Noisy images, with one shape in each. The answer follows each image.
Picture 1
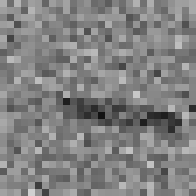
bar
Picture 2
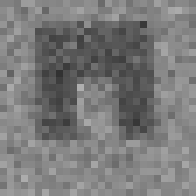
square with a notch
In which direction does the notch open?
down
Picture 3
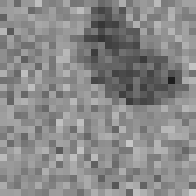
half disc
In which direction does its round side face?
down and left
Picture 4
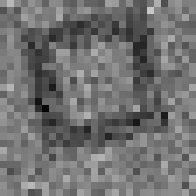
square frame
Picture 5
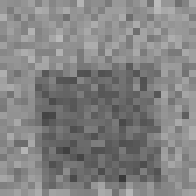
square
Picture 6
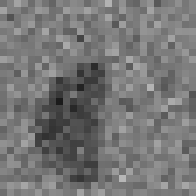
half disc
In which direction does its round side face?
left
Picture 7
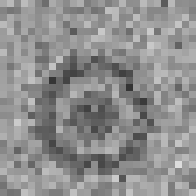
bullseye
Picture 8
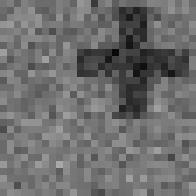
cross
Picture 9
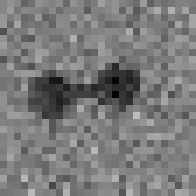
dumbbell
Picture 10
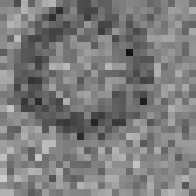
ring
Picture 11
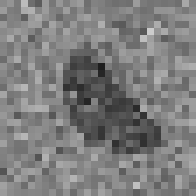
half disc
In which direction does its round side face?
down and left
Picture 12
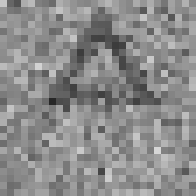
triangle frame
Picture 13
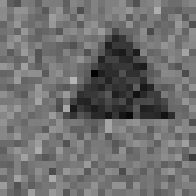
triangle
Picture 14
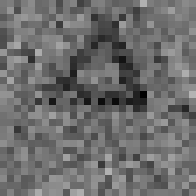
triangle frame
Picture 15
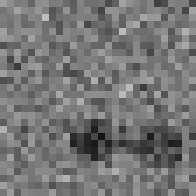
dumbbell
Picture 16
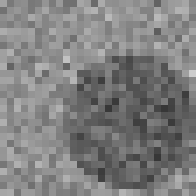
disc
